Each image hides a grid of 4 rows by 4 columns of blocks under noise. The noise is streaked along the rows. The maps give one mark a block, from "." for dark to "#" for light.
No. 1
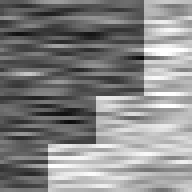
. . . #
. . . #
. . # #
. # # #
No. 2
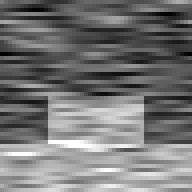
. . . .
. . . .
. # # .
# # # #
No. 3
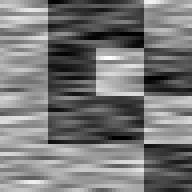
# . . #
# . # .
# . . #
# # # .
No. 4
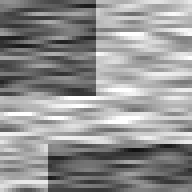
. . # #
. . # #
# # # #
# . . .
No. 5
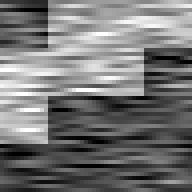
. # # #
# # # .
# . . .
. . . .
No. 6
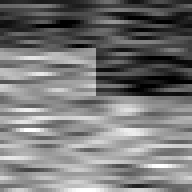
. . . .
# # . .
# # # #
# # # #
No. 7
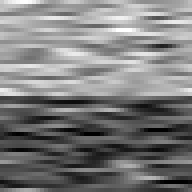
# # # #
# # # #
. . . .
. . . .
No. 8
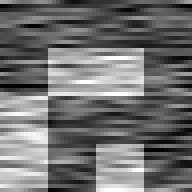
. . . .
. # # .
# . . .
# . # .
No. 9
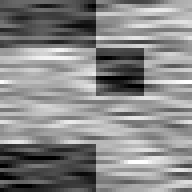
. . # #
# # . #
# # # #
. . # #
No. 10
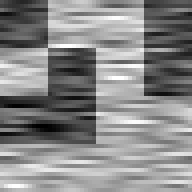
. # # .
# . # .
. . # #
# # # #
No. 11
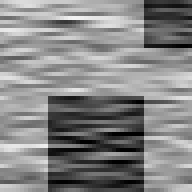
# # # .
# # # #
# . . #
# . . #
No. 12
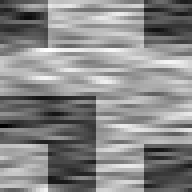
. # # .
# # # #
. . # #
# . # .
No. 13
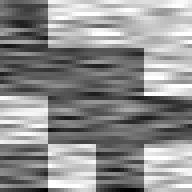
. # # #
. . . #
# . . .
. # . #
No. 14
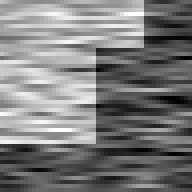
# # # .
# # . .
# # . .
. . . .
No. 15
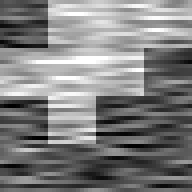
. # # #
# # # .
. # . .
. . . .
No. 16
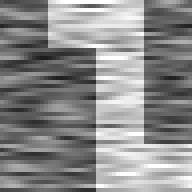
. # # .
. . # .
. . # .
. . # #
